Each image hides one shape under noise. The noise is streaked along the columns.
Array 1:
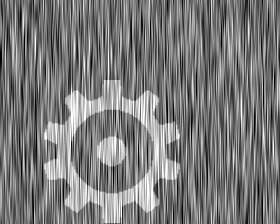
gear
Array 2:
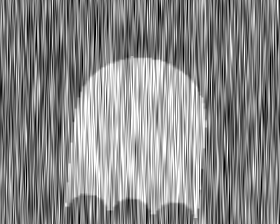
ghost
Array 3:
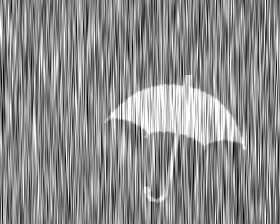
umbrella
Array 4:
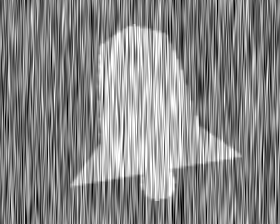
bell
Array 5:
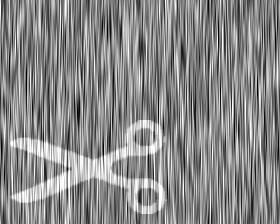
pair of scissors
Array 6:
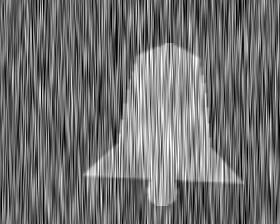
bell
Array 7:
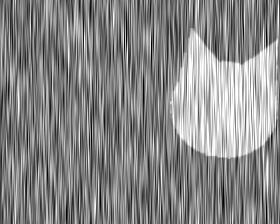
cat's head
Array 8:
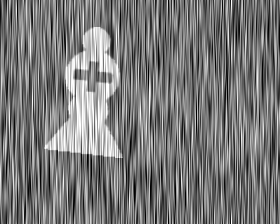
chess bishop
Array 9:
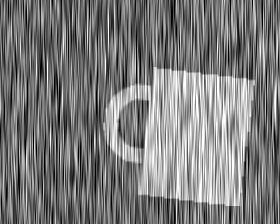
cup
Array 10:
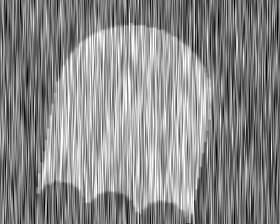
ghost
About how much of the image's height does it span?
nearly all
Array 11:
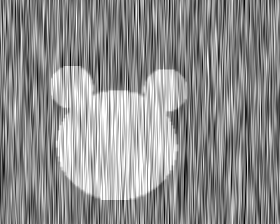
bear's head
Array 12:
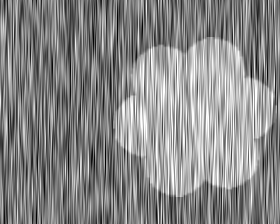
flower
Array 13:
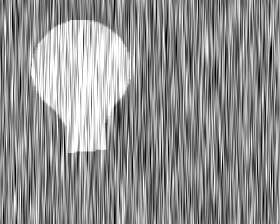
light bulb
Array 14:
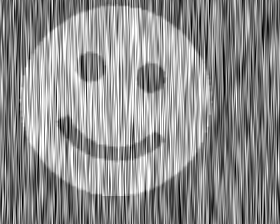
smiling face
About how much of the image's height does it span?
nearly all
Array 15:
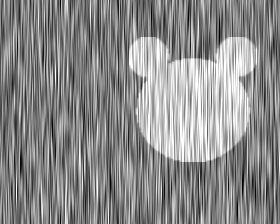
bear's head
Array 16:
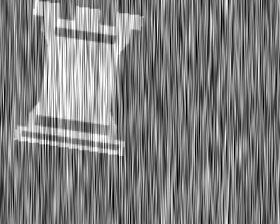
chess rook
